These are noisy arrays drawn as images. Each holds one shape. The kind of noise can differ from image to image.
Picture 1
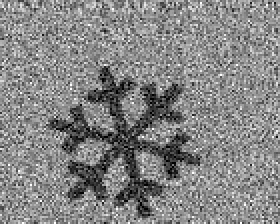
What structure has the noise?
low rank plus noise
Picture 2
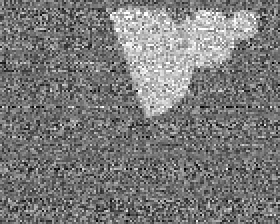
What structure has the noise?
rows of uneven size
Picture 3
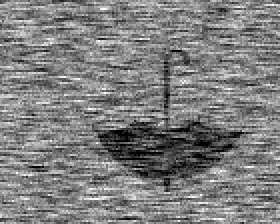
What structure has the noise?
streaked along the rows
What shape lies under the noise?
umbrella
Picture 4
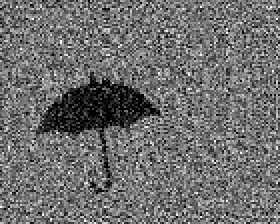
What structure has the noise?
low rank plus noise
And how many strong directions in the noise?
two
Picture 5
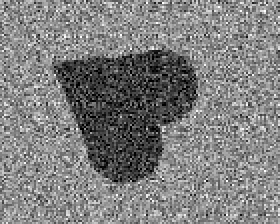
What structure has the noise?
low rank plus noise
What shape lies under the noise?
heart
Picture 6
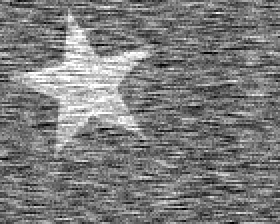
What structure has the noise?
streaked along the rows
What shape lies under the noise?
star
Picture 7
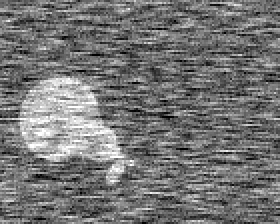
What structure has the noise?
streaked along the rows
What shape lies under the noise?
pear
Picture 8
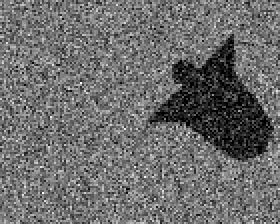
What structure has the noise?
independent entries
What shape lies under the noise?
bell
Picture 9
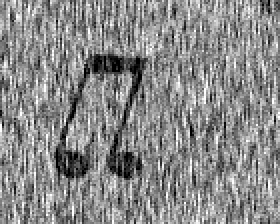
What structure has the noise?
streaked along the columns
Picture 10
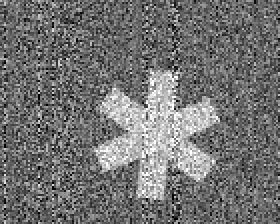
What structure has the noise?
columns of uneven size
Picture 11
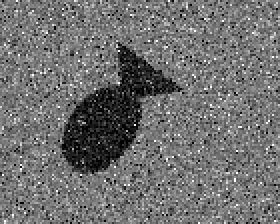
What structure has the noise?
heavy tails
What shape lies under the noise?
fish
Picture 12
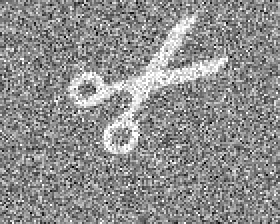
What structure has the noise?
independent entries
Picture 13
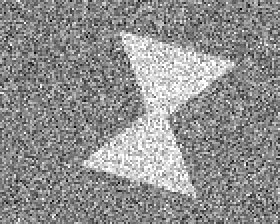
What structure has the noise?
independent entries
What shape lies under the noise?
bow tie
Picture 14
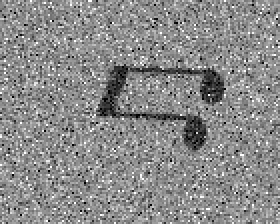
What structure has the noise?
heavy tails
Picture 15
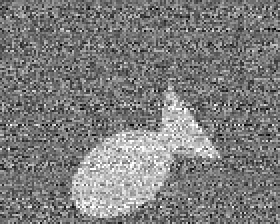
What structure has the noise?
rows of uneven size
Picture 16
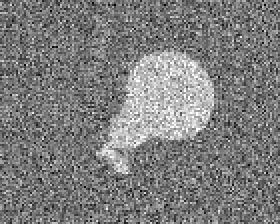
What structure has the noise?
low rank plus noise
